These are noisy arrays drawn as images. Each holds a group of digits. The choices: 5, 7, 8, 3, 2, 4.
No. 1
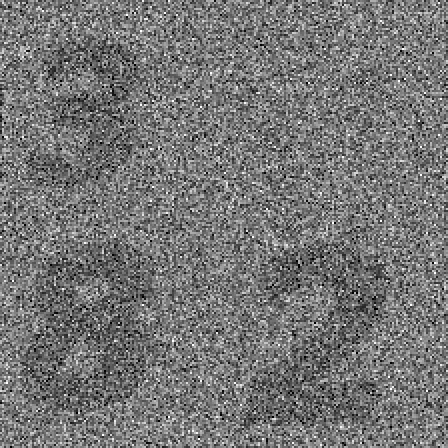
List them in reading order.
top left: dark 3; bottom left: dark 8; bottom right: dark 2
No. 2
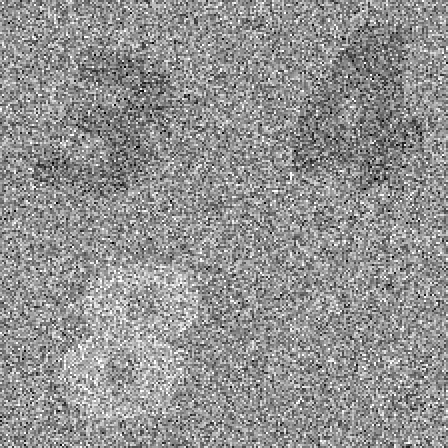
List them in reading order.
top left: dark 3; top right: dark 4; bottom left: light 8
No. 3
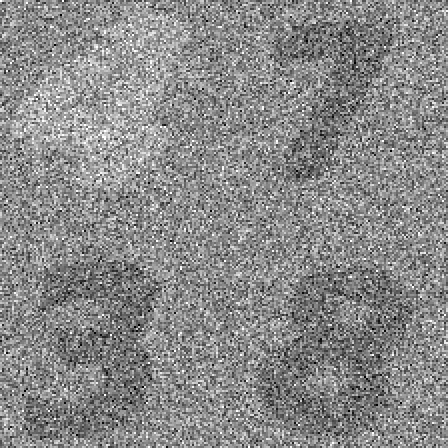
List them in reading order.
top left: light 4; top right: dark 7; bottom left: dark 3; bottom right: dark 8
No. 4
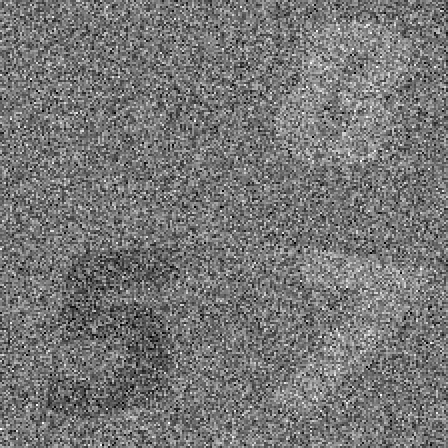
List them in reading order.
top right: light 8; bottom left: dark 5; bottom right: light 7
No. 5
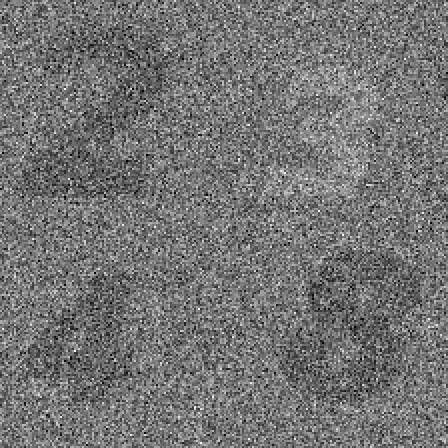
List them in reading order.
top left: dark 2; top right: light 3; bottom left: dark 4; bottom right: dark 8
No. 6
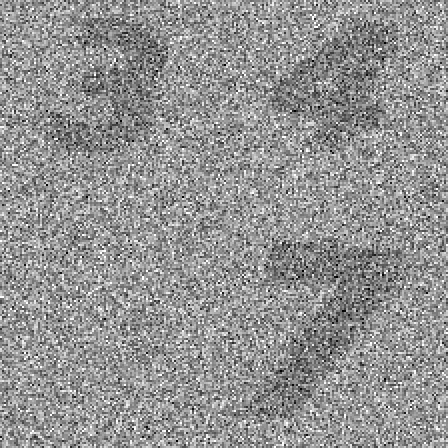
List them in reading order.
top left: dark 3; top right: dark 4; bottom right: dark 7
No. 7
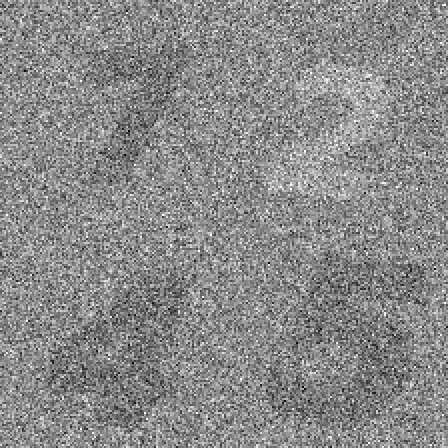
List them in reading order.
top left: dark 7; top right: light 2; bottom left: dark 4; bottom right: dark 5
